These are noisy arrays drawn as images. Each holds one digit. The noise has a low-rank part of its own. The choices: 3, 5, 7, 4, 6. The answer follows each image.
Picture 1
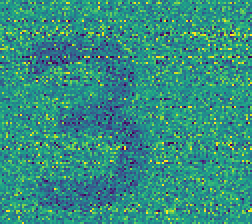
3
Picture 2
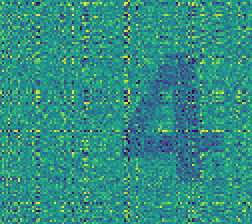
4
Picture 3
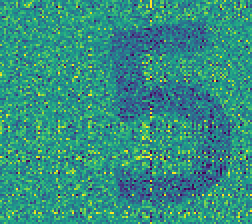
5
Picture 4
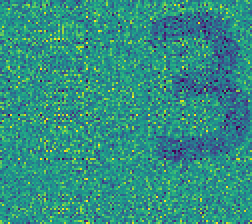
3
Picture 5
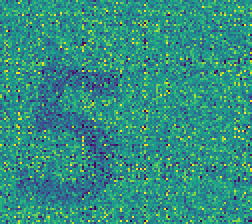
5
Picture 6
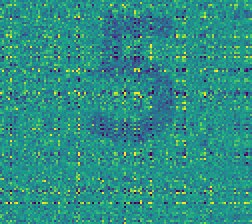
5
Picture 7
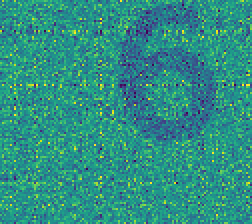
6
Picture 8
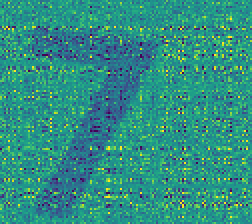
7
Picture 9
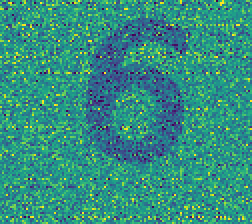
6
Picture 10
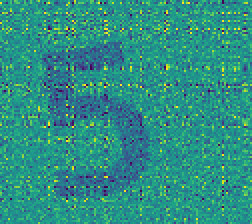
5
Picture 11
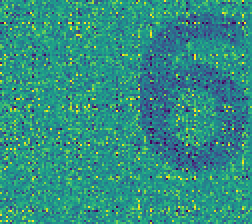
6
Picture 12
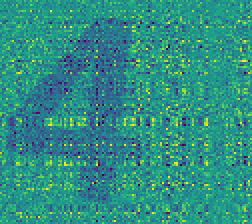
4
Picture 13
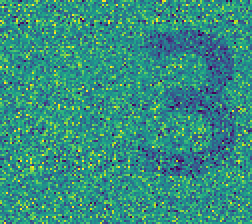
3
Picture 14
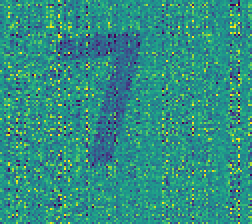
7
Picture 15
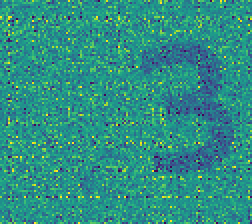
3
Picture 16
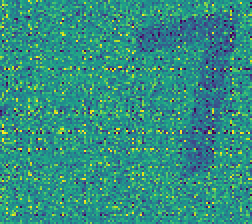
7
